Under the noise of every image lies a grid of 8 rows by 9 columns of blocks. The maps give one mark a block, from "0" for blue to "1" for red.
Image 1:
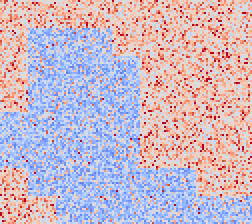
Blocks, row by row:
1 1 1 1 1 1 1 1 1
1 0 0 0 1 1 1 1 1
1 0 0 0 0 1 1 1 1
1 0 0 0 0 1 1 1 1
0 0 0 0 0 1 1 1 1
0 0 0 0 0 1 1 1 1
1 0 0 0 0 0 0 1 1
1 1 0 0 0 0 0 0 0
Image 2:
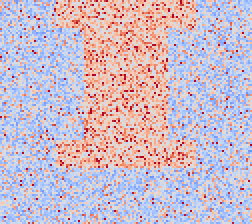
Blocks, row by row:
0 0 1 1 1 1 1 0 0
0 0 0 1 1 1 0 0 0
0 0 0 1 1 1 0 0 0
0 0 0 1 1 1 0 0 0
0 0 0 1 1 1 0 0 0
0 0 1 1 1 1 1 0 0
0 0 0 0 0 0 0 0 0
0 0 0 0 0 0 0 0 0
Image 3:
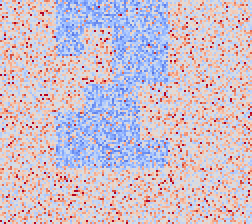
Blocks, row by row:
1 1 0 0 0 0 1 1 1
1 1 0 1 0 0 1 1 1
1 1 1 1 0 0 1 1 1
1 1 1 0 0 1 1 1 1
1 1 0 0 0 1 1 1 1
1 1 0 0 0 0 1 1 1
1 1 1 1 1 1 1 1 1
1 1 1 1 1 1 1 1 1
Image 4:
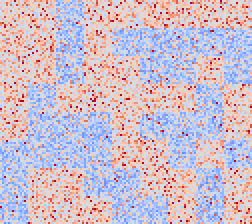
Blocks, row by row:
1 1 0 1 1 1 1 1 1
1 1 0 1 0 0 0 0 0
1 1 0 1 1 0 0 1 0
1 0 1 1 1 1 1 0 1
1 0 0 0 1 0 0 0 1
0 0 0 0 1 1 0 1 0
0 1 1 0 0 1 1 0 1
0 1 1 1 0 0 1 0 1
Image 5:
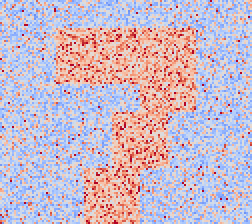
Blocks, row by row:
0 0 0 0 0 0 0 0 0
0 0 1 1 1 1 1 0 0
0 0 1 1 1 1 1 0 0
0 0 0 0 0 1 1 0 0
0 0 0 0 1 1 0 0 0
0 0 0 0 1 1 0 0 0
0 0 0 1 1 0 0 0 0
0 0 0 1 1 0 0 0 0
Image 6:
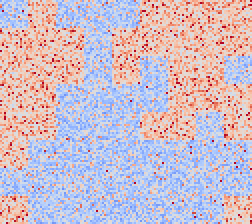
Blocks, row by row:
0 1 0 0 0 1 1 1 1
1 1 1 0 1 1 1 1 1
1 1 1 0 1 0 1 1 0
1 1 0 0 0 0 1 1 1
1 1 0 0 0 1 1 0 1
1 0 0 0 0 0 0 0 0
0 0 0 0 0 0 0 0 0
1 0 0 0 0 0 0 0 1
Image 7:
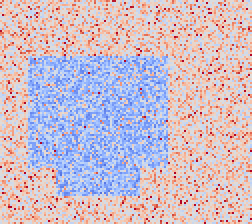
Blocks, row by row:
1 1 1 1 1 1 1 1 1
1 1 1 1 1 1 1 1 1
1 0 0 0 0 0 1 1 1
1 0 0 0 0 0 1 1 1
1 0 0 0 0 0 1 1 1
1 0 0 0 0 0 1 1 1
1 1 0 0 0 1 1 1 1
1 1 1 1 1 1 1 1 1
